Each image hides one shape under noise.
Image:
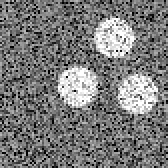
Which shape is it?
three dots
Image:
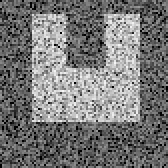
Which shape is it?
square with a notch
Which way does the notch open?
up
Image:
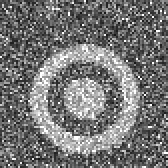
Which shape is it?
bullseye
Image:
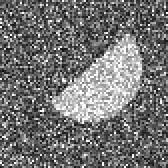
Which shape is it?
half disc
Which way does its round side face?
down and right
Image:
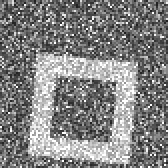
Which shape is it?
square frame
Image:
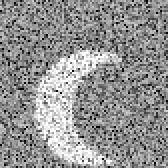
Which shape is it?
crescent
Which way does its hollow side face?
right
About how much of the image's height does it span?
two thirds
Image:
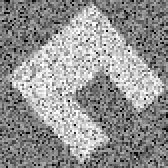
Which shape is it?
square with a notch
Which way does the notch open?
down and right
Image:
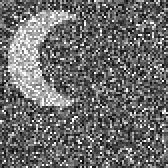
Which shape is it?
crescent
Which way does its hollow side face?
right
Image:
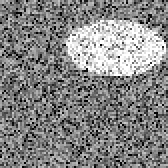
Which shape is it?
ellipse
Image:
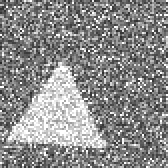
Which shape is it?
triangle
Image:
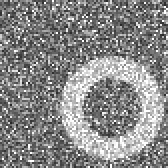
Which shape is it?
ring
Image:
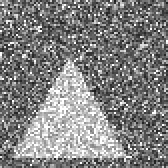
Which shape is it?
triangle
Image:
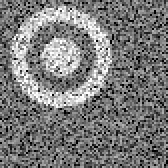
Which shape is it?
bullseye
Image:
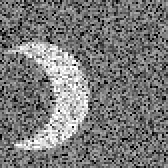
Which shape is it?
crescent
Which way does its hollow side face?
left
